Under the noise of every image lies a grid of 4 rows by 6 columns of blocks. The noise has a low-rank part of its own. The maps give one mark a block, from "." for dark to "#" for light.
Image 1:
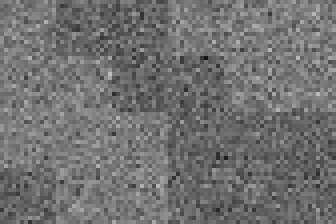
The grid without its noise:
# . . # # #
# # . . # #
# # # . . .
. # # . . .
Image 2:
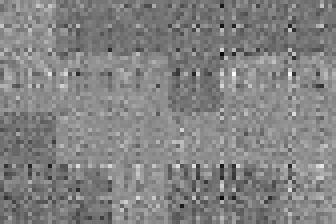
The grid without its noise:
# . . . . .
# # # . # #
. # # # # #
. . # . . #
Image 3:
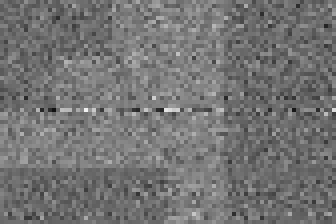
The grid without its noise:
. . # # . .
. # # # . .
# # # # . .
. . . # . .
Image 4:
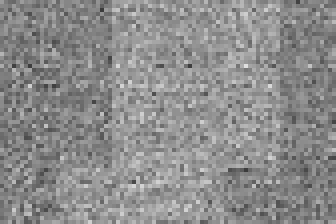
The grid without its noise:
. . # # # .
. . # # # .
. . # # # .
. # # # . .
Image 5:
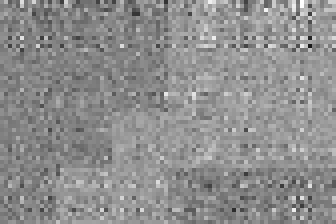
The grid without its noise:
. . . # # #
. . . # # #
. . # # # #
. # # . . .
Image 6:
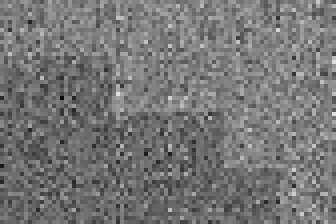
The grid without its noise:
# # # # # #
. . # # # #
. . . . # #
. . . . . #
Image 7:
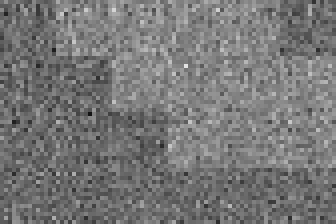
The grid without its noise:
. # # # # .
. . # # # #
. . . # # #
. . . . . .
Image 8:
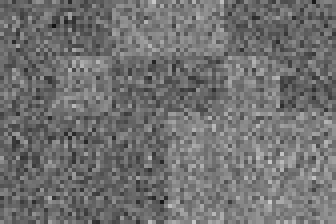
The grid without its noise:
. . # # . .
. # . . # .
. . . # # #
. . . # # #
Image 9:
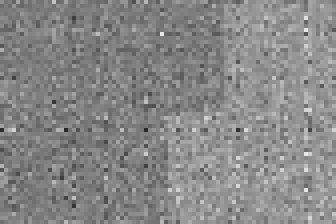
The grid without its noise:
. . . . # #
. . . . # #
. . . # # #
. . . # # #
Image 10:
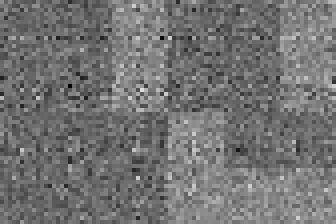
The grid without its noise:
. . # . . #
. . # . . #
. . . # . .
. . . # # #
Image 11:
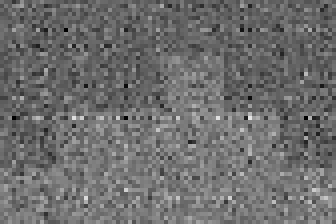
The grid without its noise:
. . . . . .
. . . # . .
. # # # # .
# # # # # #
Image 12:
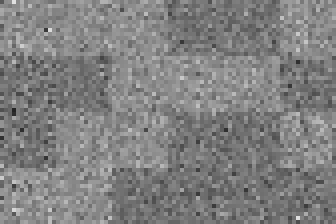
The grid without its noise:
# # # . . #
. . # # # .
. # # . . #
# # . . . .
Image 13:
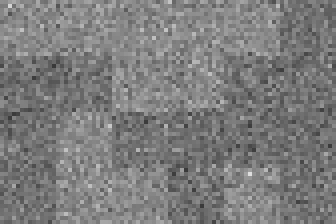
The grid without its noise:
# # # # # .
. . # # . .
. # . . . .
. # # . # .
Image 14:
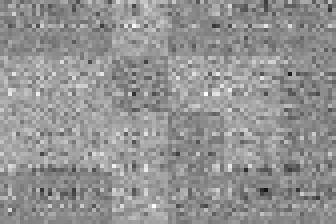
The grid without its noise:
. . # . . .
# # . # # .
# # # . # .
. . # . . .
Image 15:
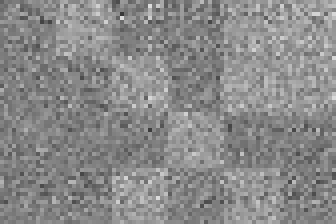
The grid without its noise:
. # . . # #
. . # . # #
. . . # . .
. . # . # .
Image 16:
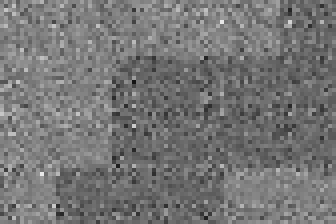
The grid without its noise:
# # # # # .
# # . . . .
# # . . . .
# . . . # #
